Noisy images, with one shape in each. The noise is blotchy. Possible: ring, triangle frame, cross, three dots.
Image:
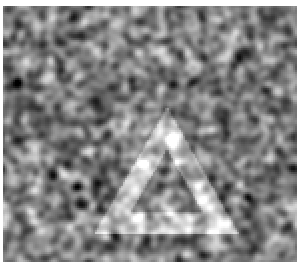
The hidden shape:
triangle frame
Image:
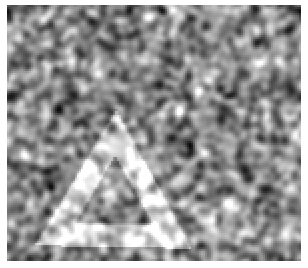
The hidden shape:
triangle frame
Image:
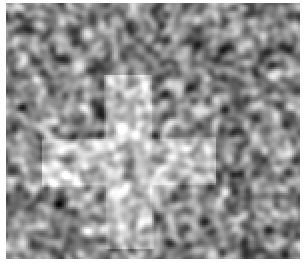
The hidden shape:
cross
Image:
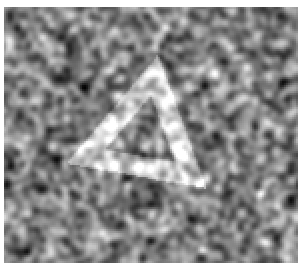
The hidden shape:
triangle frame
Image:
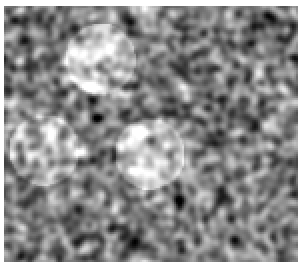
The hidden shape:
three dots
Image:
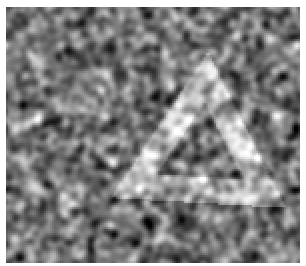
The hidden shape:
triangle frame
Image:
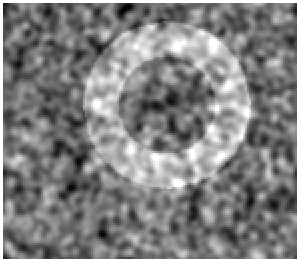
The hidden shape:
ring
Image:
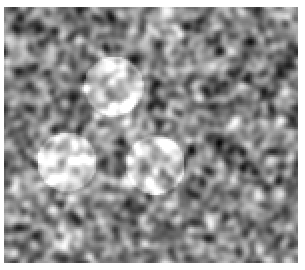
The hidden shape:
three dots
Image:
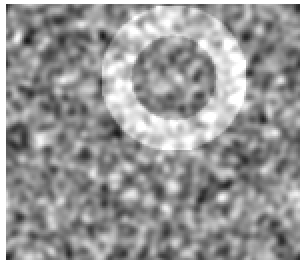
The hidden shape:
ring
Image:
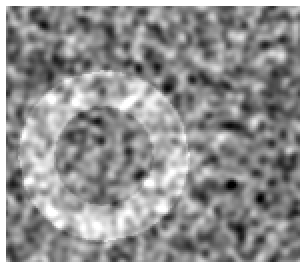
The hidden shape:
ring
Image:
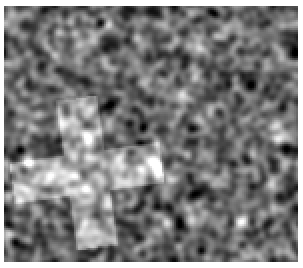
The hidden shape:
cross
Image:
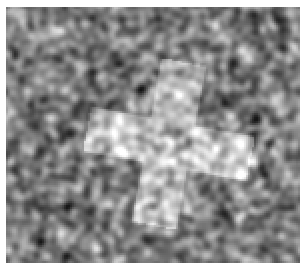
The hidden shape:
cross
